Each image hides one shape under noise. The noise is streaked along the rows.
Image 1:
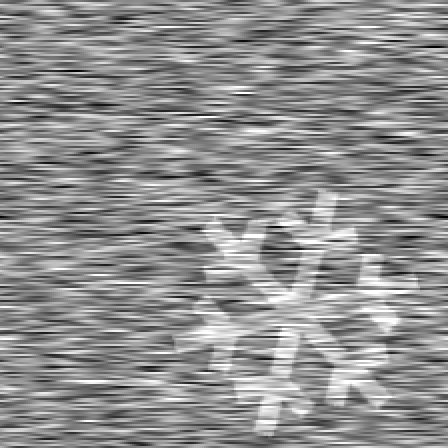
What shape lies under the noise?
snowflake
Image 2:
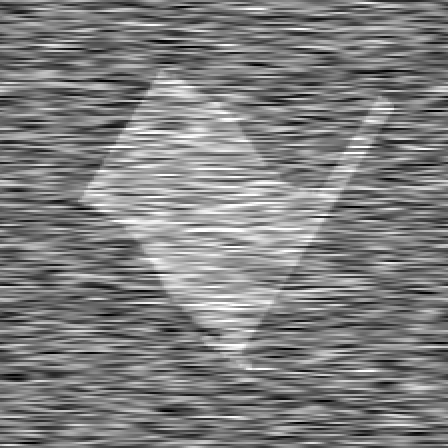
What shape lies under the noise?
flag
